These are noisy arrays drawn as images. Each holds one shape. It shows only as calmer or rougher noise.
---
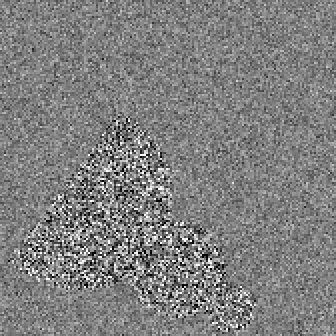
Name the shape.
chess pawn
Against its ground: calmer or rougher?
rougher
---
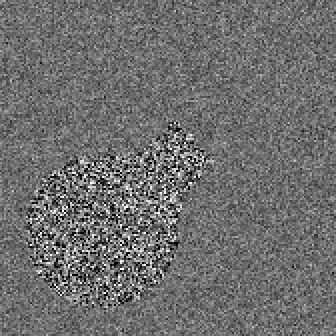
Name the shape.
light bulb
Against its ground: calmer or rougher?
rougher
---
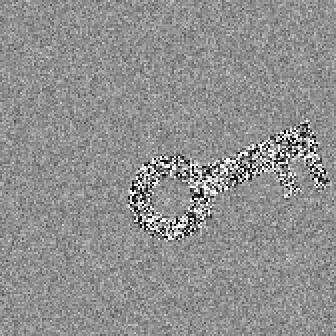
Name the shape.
key
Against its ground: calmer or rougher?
rougher
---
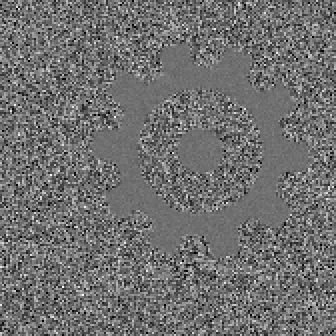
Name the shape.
gear
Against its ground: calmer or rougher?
calmer
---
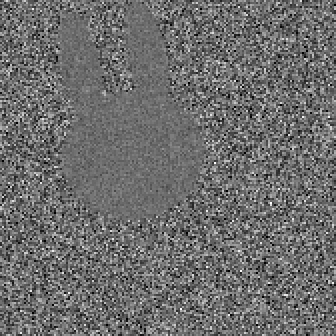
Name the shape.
rabbit's head
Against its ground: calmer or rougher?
calmer
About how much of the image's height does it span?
two thirds
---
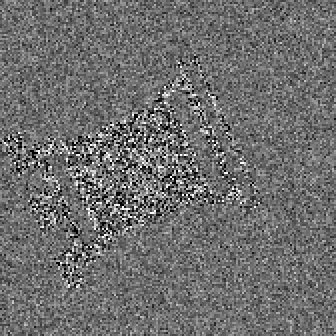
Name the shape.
chess rook
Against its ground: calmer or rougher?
rougher
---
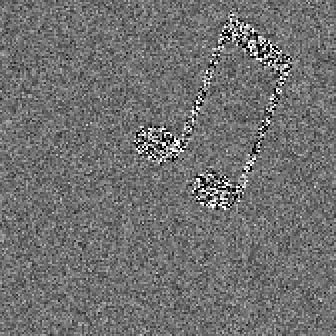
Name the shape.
pair of musical notes
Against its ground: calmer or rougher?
rougher
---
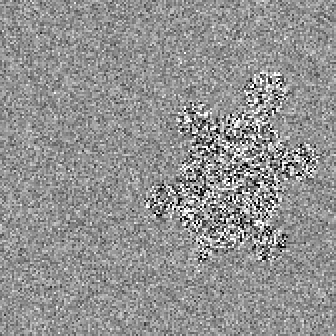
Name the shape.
turtle
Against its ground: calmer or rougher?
rougher
